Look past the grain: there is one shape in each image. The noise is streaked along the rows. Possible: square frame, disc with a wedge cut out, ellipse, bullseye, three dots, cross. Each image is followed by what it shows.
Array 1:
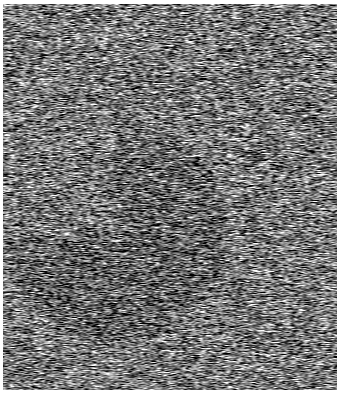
disc with a wedge cut out
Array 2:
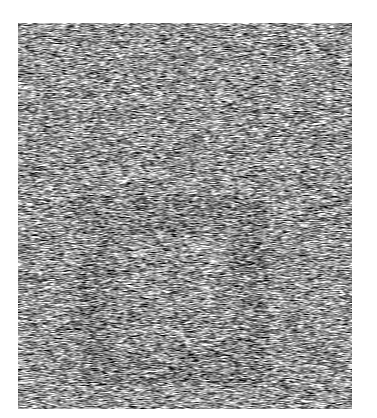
square frame
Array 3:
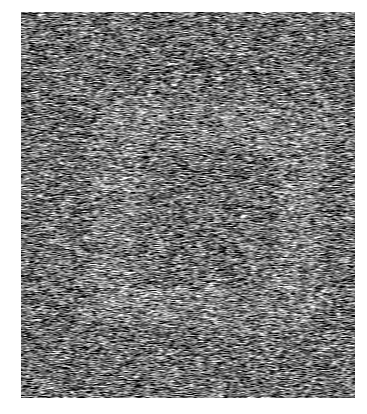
square frame
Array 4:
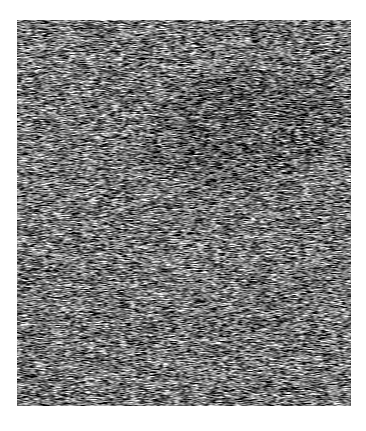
ellipse
